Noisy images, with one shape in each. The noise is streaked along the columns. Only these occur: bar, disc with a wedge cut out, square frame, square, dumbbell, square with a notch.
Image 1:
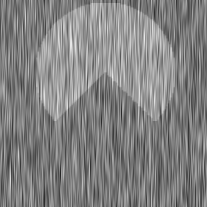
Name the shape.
disc with a wedge cut out
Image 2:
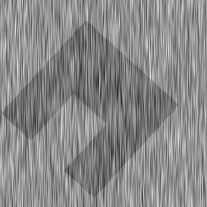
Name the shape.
square with a notch
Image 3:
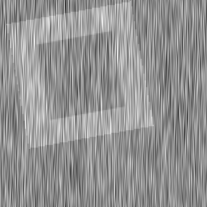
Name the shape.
square frame
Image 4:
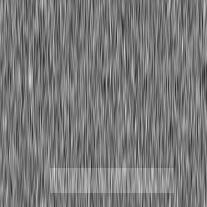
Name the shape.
bar
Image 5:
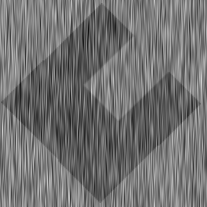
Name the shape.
square with a notch
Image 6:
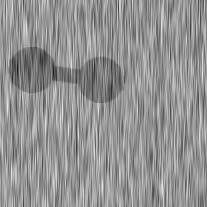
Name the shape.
dumbbell
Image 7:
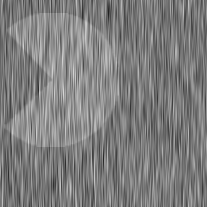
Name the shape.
disc with a wedge cut out
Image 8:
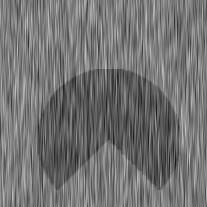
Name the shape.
disc with a wedge cut out
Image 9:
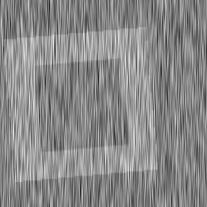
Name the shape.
square frame
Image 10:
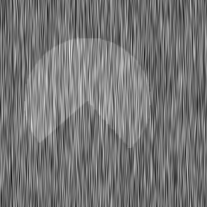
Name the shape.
disc with a wedge cut out
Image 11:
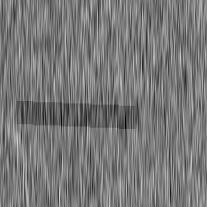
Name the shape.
bar
